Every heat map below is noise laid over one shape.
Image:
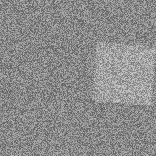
square
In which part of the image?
middle right
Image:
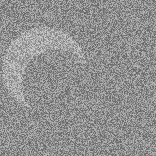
crescent
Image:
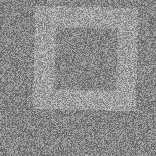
square frame
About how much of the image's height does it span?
two thirds
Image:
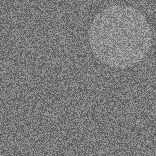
disc
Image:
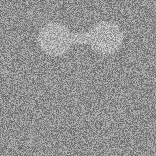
dumbbell
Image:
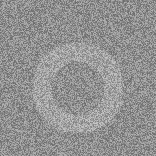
ring
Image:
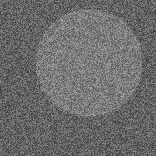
disc
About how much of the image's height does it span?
two thirds
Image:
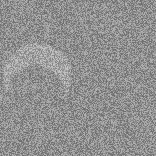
crescent
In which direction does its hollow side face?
down
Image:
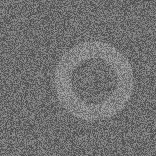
ring
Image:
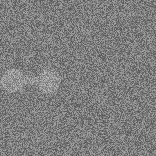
dumbbell
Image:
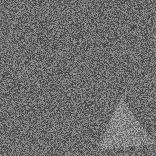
triangle
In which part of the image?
bottom right
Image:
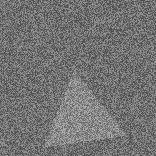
triangle
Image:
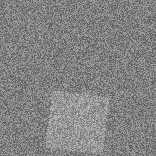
square
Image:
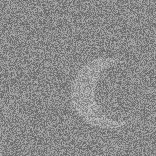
crescent
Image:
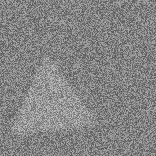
triangle
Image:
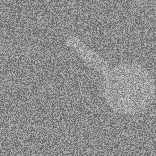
lollipop
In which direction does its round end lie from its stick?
down and right
